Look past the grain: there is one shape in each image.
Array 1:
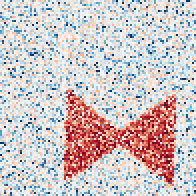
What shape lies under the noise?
bow tie
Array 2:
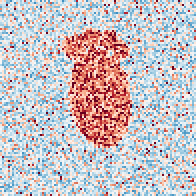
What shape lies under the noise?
footprint
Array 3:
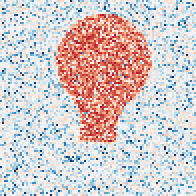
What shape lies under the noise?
light bulb
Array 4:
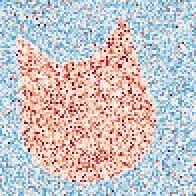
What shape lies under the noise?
cat's head
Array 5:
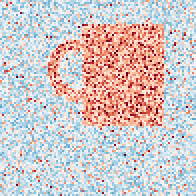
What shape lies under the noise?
cup
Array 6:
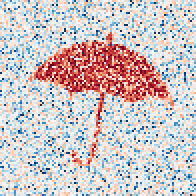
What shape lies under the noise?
umbrella
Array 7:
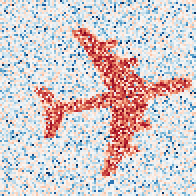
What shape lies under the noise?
airplane
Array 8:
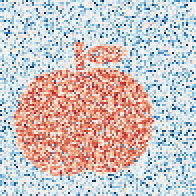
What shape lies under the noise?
apple
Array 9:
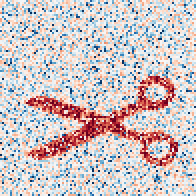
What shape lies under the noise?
pair of scissors
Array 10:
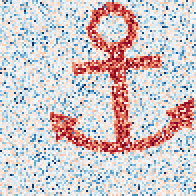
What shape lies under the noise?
anchor
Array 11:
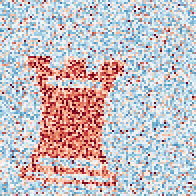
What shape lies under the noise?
chess rook
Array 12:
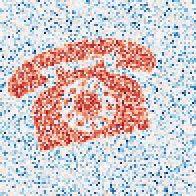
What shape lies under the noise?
telephone
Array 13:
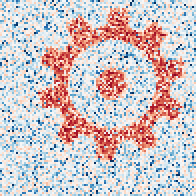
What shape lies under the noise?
gear
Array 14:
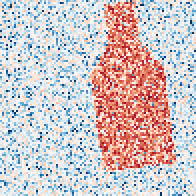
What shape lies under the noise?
bottle
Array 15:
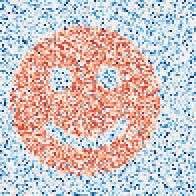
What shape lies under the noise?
smiling face
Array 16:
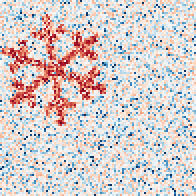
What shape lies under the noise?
snowflake
